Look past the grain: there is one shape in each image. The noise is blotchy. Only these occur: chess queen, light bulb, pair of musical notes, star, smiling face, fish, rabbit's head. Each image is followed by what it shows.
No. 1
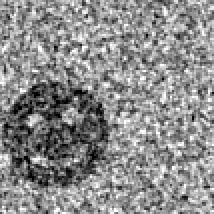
smiling face
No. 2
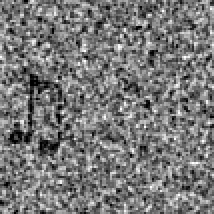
pair of musical notes
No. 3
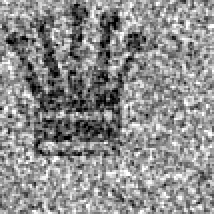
chess queen
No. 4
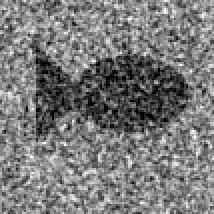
fish
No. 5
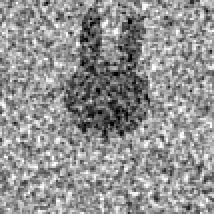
rabbit's head
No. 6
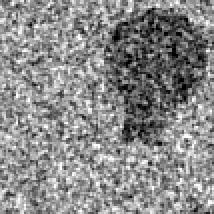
light bulb
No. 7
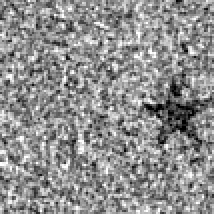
star
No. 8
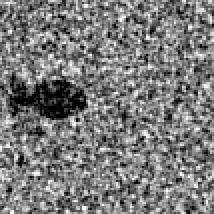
fish
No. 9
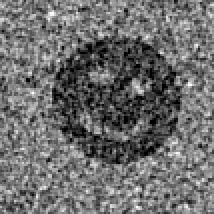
smiling face
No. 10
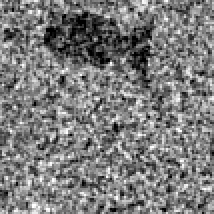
fish
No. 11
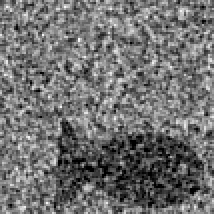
fish
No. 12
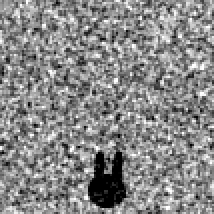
rabbit's head
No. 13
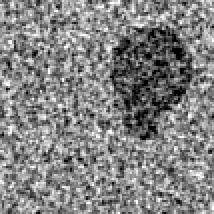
light bulb
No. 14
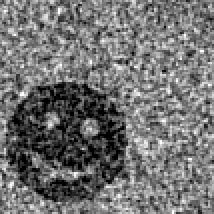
smiling face
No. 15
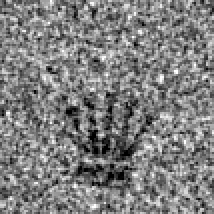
chess queen
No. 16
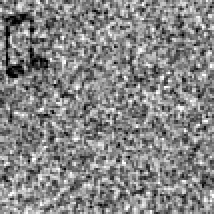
pair of musical notes
